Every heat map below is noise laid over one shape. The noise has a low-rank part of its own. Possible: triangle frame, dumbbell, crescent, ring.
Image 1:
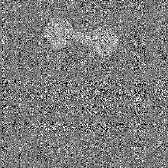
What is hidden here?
light dumbbell, top middle
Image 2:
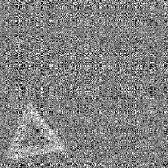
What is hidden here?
light triangle frame, bottom left
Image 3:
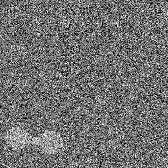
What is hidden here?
light dumbbell, bottom left
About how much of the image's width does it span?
a third
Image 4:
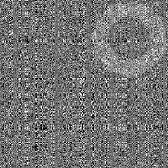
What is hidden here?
light ring, top right
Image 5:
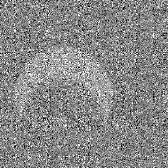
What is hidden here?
light crescent
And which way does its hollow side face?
down
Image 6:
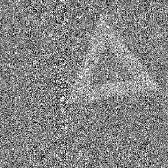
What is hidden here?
light triangle frame
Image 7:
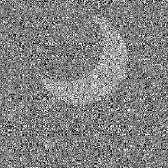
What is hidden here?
light crescent
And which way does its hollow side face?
up and left
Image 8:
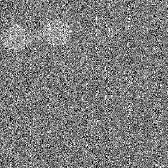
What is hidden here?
light dumbbell, top left
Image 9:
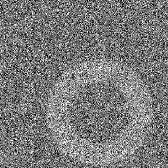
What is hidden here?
light ring
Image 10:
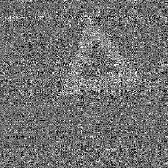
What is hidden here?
light triangle frame
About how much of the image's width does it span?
half
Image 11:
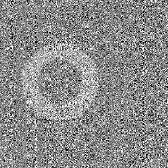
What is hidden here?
light ring
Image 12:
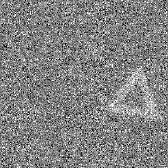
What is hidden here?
light triangle frame, middle right
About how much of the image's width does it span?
a third
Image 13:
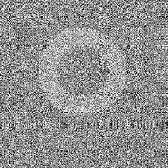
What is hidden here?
light ring
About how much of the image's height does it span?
half
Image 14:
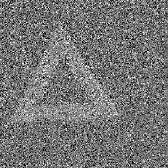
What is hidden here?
light triangle frame
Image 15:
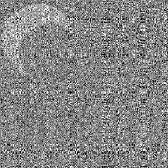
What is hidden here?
light crescent, top left
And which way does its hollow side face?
down and right
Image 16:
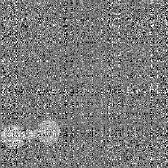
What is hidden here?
light dumbbell, bottom left
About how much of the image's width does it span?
a third
